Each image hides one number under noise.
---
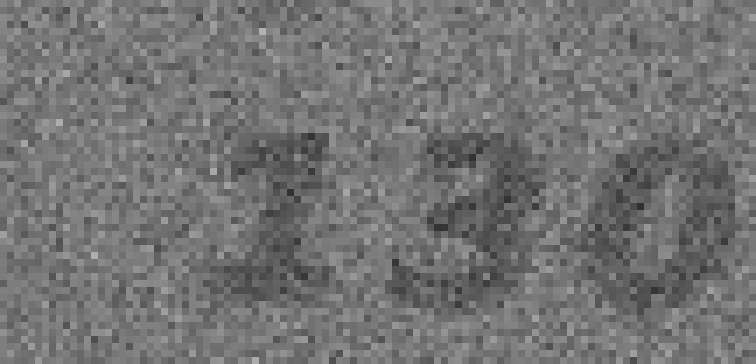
130
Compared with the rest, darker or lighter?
darker
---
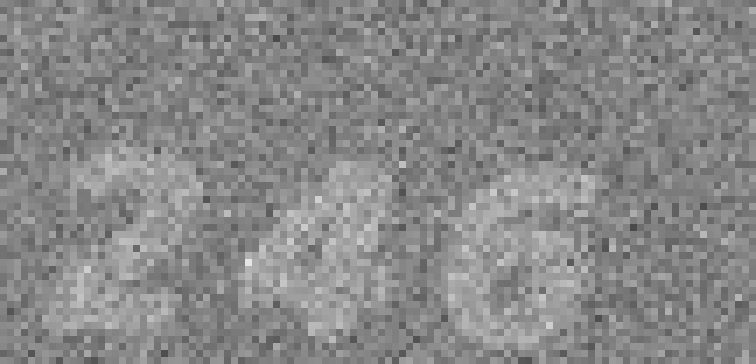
246
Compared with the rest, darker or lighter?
lighter
